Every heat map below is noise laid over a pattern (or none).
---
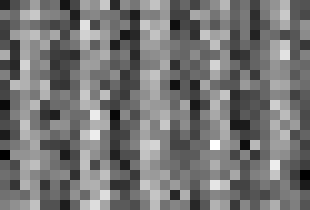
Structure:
vertical stripes
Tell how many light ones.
5
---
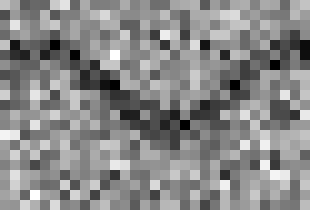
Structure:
a wavy band
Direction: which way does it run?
left to right
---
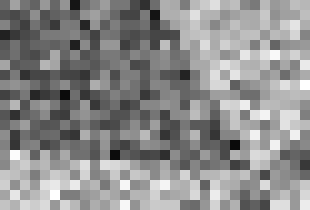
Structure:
spokes from one point
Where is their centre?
bottom right
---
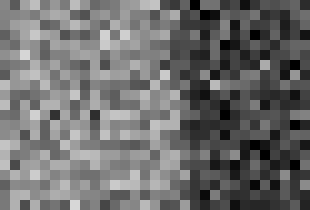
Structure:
a sharp edge
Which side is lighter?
left
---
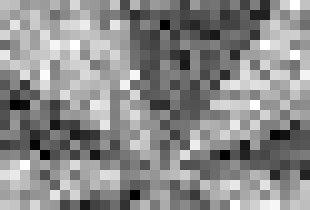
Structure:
spokes from one point
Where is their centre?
bottom middle
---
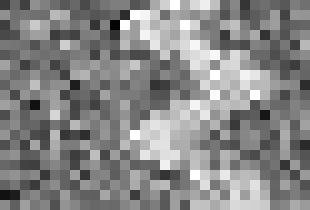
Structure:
a wavy band
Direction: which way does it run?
top to bottom
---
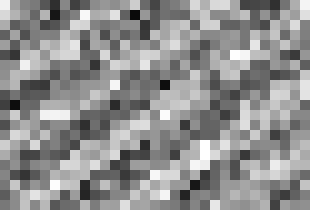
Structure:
diagonal stripes
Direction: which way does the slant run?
bottom left to top right
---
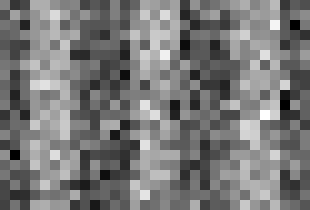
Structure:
vertical stripes
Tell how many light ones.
3
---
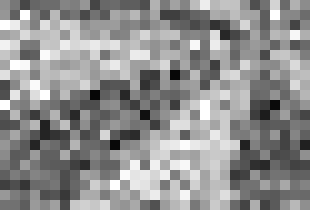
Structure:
spokes from one point
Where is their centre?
top right
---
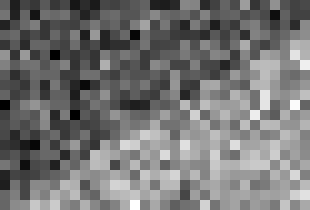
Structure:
a sharp edge
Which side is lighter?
bottom right
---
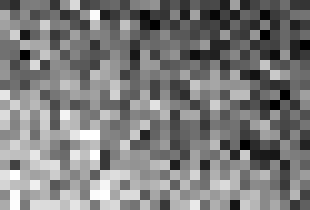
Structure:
a smooth slope
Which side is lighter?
bottom left
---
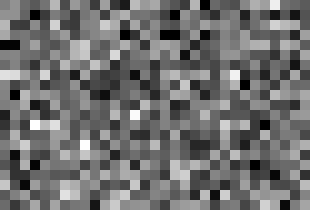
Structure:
only noise
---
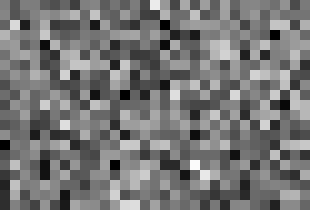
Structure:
only noise
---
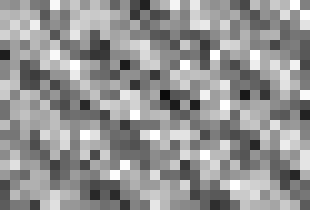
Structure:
diagonal stripes
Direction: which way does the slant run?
top left to bottom right
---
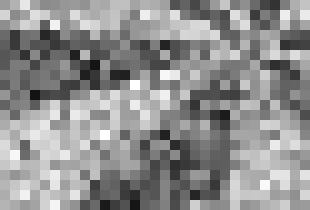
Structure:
spokes from one point
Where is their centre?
top right
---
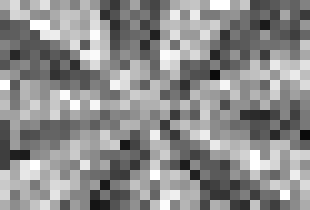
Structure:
spokes from one point
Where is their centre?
centre
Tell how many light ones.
7
